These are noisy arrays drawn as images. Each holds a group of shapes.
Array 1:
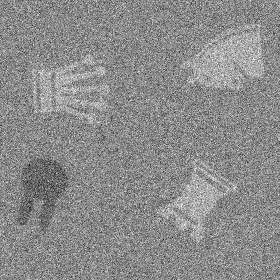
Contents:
top left: light chess queen; top right: light chess knight; bottom left: dark rabbit's head; bottom right: light chess rook
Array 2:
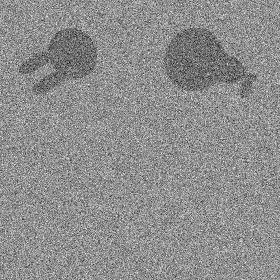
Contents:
top left: dark rabbit's head; top right: dark pear
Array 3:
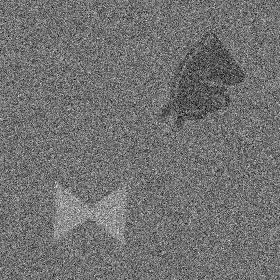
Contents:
top right: dark chess knight; bottom left: light bow tie
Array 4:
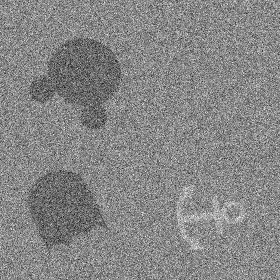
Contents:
top left: dark bear's head; bottom left: dark ghost; bottom right: light anchor
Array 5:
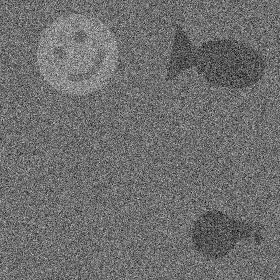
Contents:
top left: light smiling face; top right: dark fish; bottom right: dark pear
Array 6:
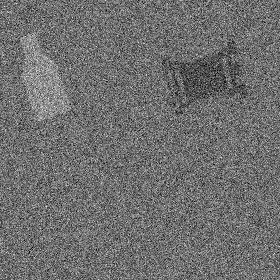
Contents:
top left: light bottle; top right: dark chess rook
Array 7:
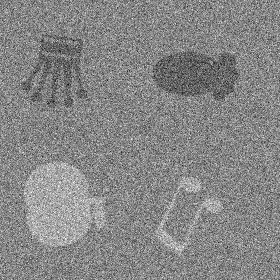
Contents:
top left: dark chess queen; top right: dark footprint; bottom left: light apple; bottom right: light pair of musical notes
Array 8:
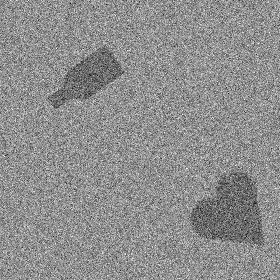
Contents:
top left: dark bottle; bottom right: dark heart
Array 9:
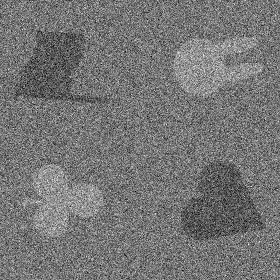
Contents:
top left: dark flag; top right: light rabbit's head; bottom left: light club; bottom right: dark heart
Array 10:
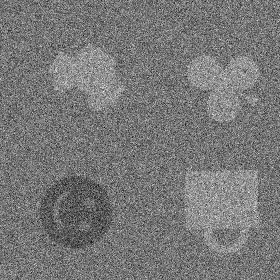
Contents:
top left: light car; top right: light club; bottom left: dark smiling face; bottom right: light cup
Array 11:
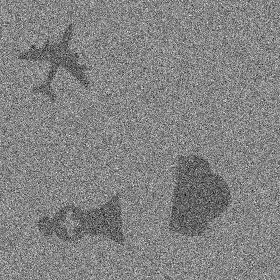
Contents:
top left: dark airplane; bottom left: dark chess bishop; bottom right: dark cloud
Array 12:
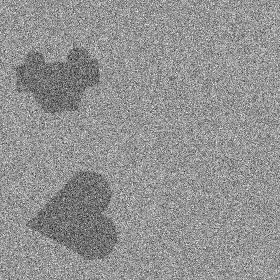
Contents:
top left: dark car; bottom left: dark heart
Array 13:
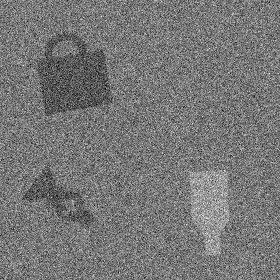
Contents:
top left: dark cup; bottom left: dark chess bishop; bottom right: light bottle
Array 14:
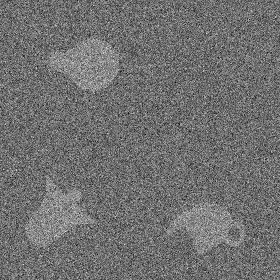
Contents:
top left: light light bulb; bottom left: light bell; bottom right: light teapot
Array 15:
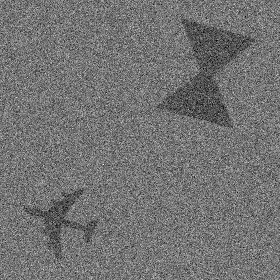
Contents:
top right: dark bow tie; bottom left: dark airplane
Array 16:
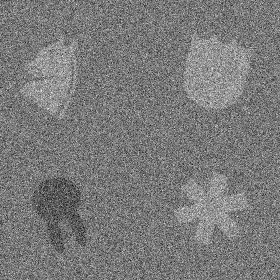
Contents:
top left: light chess knight; top right: light ghost; bottom left: dark rabbit's head; bottom right: light asterisk
